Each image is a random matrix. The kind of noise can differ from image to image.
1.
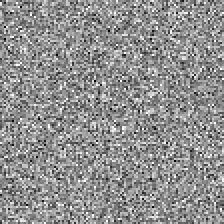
low rank plus noise
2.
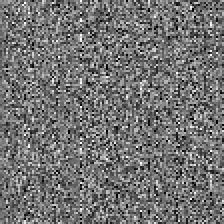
columns of uneven size
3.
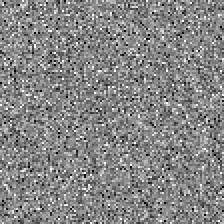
heavy tails
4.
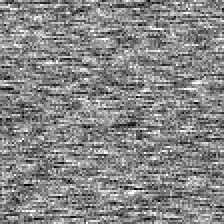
streaked along the rows
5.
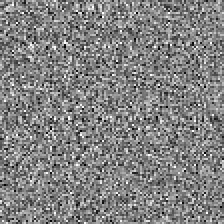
low rank plus noise
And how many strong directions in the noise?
five to eight
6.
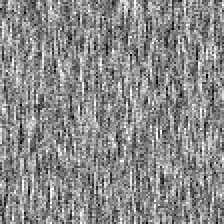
streaked along the columns
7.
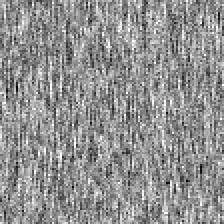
streaked along the columns
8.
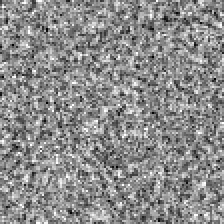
blotchy
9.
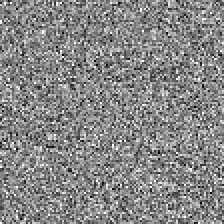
low rank plus noise
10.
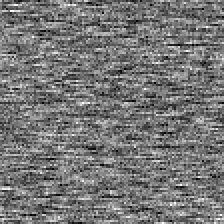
streaked along the rows
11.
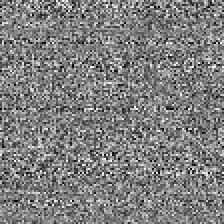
rows of uneven size
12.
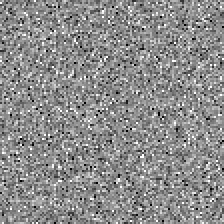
heavy tails
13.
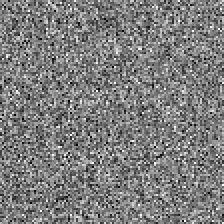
low rank plus noise
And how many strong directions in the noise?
two
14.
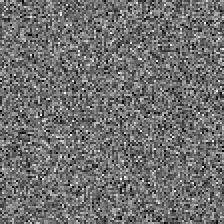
independent entries
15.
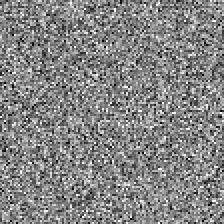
independent entries
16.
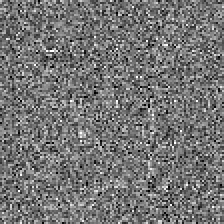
low rank plus noise
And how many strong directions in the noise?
three or four
